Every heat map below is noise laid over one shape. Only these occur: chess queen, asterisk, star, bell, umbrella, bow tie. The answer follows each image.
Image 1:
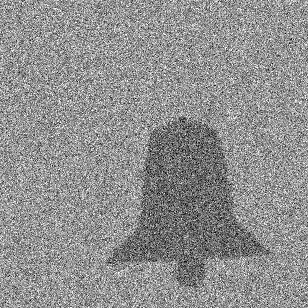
bell
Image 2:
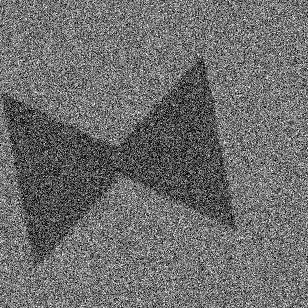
bow tie
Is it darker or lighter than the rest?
darker
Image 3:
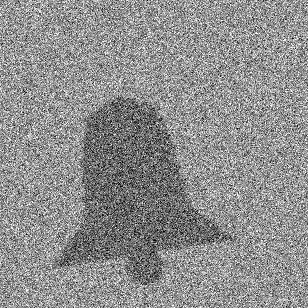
bell
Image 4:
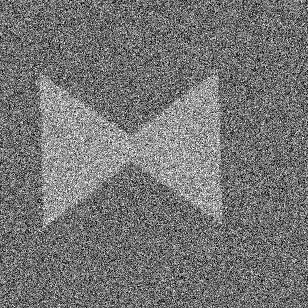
bow tie
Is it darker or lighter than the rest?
lighter
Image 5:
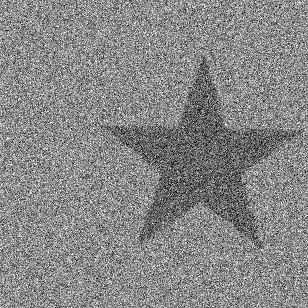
star
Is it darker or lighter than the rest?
darker
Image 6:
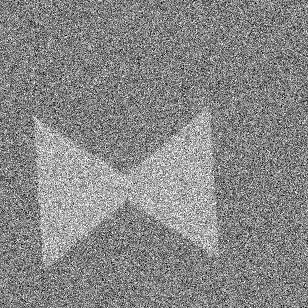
bow tie
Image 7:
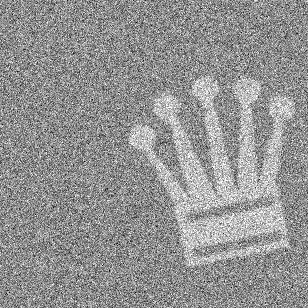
chess queen
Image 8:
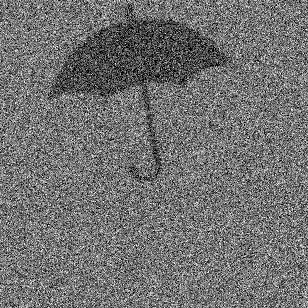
umbrella
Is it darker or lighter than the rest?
darker
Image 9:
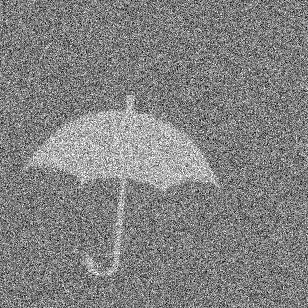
umbrella
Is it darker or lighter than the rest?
lighter
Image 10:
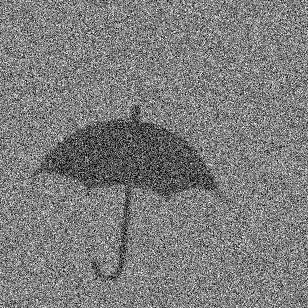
umbrella
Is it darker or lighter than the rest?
darker
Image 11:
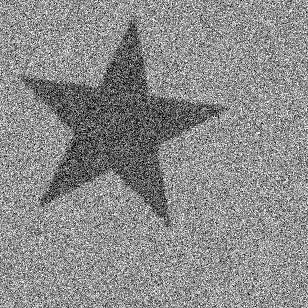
star
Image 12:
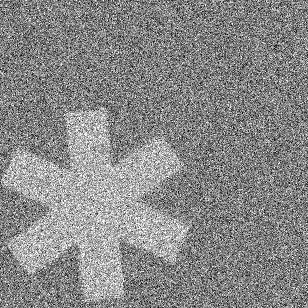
asterisk
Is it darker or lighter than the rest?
lighter
